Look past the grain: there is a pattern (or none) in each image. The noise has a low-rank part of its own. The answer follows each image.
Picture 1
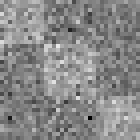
blocks along the diagonal
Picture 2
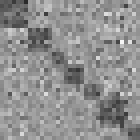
blocks along the diagonal
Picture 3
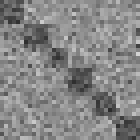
blocks along the diagonal
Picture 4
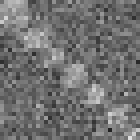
blocks along the diagonal
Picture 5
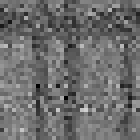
bands of rows crossing bands of columns
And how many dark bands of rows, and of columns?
1 and 3
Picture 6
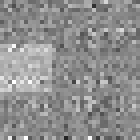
one block
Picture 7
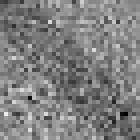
a diagonal band
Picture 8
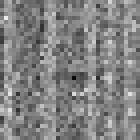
bands of columns
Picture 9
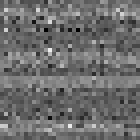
bands of rows
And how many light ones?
4
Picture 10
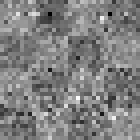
a checkerboard
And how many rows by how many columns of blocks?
4 by 4
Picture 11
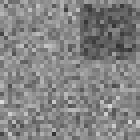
one block
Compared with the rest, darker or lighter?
darker
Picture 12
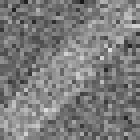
a diagonal band
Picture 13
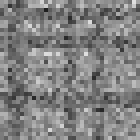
bands of rows crossing bands of columns
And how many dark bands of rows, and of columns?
3 and 3
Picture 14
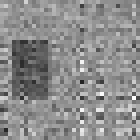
one block
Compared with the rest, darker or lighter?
darker
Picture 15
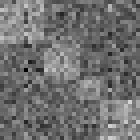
blocks along the diagonal
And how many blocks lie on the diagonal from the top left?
4
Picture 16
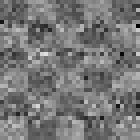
a checkerboard
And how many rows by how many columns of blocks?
6 by 5
